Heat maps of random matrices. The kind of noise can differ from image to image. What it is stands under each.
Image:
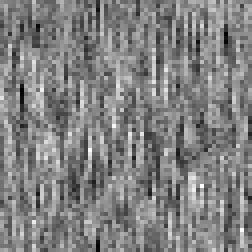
streaked along the columns
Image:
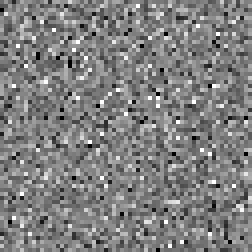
heavy tails
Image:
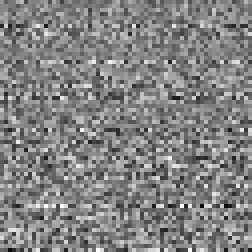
rows of uneven size
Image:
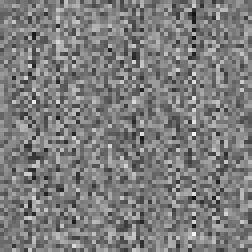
columns of uneven size
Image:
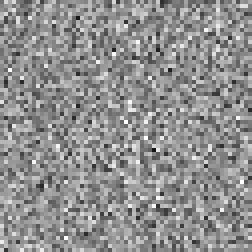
independent entries
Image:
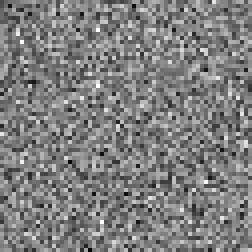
independent entries
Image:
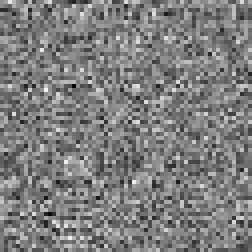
low rank plus noise
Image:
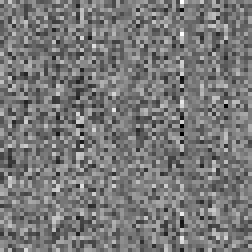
columns of uneven size
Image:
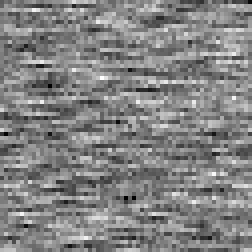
streaked along the rows
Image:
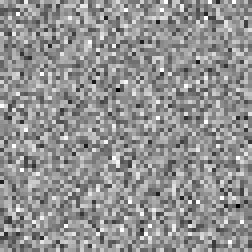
independent entries
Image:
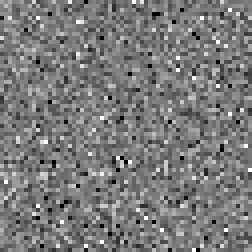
heavy tails
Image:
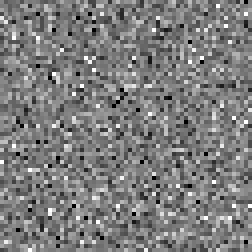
heavy tails
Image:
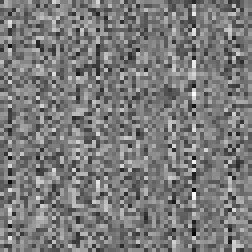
columns of uneven size
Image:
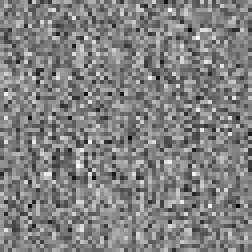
low rank plus noise
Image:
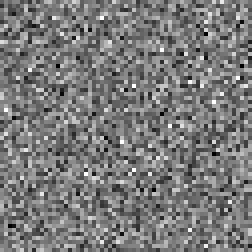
independent entries
